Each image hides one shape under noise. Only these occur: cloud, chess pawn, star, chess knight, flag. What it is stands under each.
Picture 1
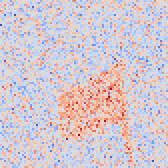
red flag
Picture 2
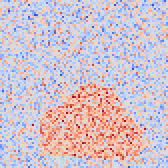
red cloud
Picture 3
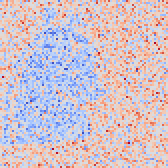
blue chess knight
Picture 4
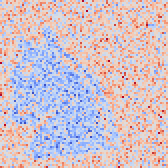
blue chess knight
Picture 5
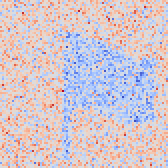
blue flag
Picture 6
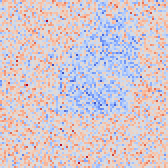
blue chess knight
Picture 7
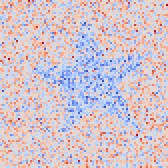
blue star
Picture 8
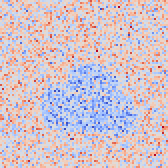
blue cloud
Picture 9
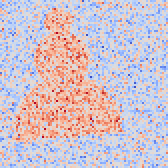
red chess pawn
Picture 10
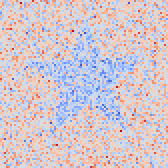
blue star
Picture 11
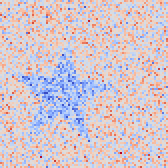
blue star
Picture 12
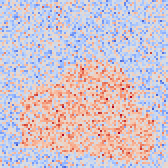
red cloud
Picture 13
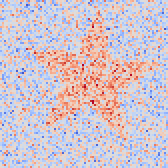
red star
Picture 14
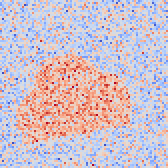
red cloud
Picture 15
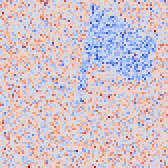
blue flag
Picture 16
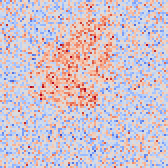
red chess knight
